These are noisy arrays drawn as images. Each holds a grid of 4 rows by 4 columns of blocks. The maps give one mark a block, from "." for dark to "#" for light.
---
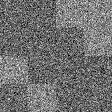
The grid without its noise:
. . # #
. . . #
# . . .
. # . .
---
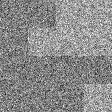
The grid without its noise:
. . # #
. # # #
. . . .
. . . #
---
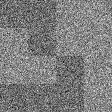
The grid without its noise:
. . # #
# . # #
# # . #
. . . #
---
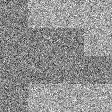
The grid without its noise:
. # # #
. . . #
. . . .
. # # #
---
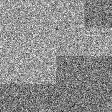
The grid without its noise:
# # # .
# # # #
# # . .
. . . .
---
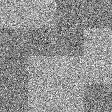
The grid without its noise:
# # . .
. . . #
. # # #
. # # .
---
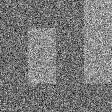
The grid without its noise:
. . . #
. # . #
. # . #
. . . .
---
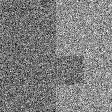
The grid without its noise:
. . # #
. . # #
. . . #
. . # #
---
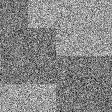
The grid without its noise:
. # # #
. . # #
. . . .
# # . .
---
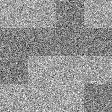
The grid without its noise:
# # . #
. . . .
. # # #
# # # .
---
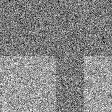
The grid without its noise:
. . . .
. . . .
# # . #
# # . #
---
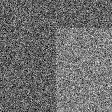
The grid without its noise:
. . . .
. . # #
. . # #
. . # #
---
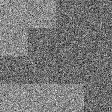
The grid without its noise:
# # . .
# . . .
. . . .
# # # .
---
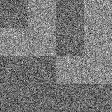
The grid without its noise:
. # . #
# # . #
. . # #
. . . .
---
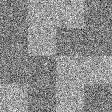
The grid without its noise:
. # # .
. # . .
. . # #
# . # .
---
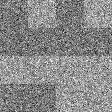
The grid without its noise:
. # . #
. . . .
# # # #
. . # #
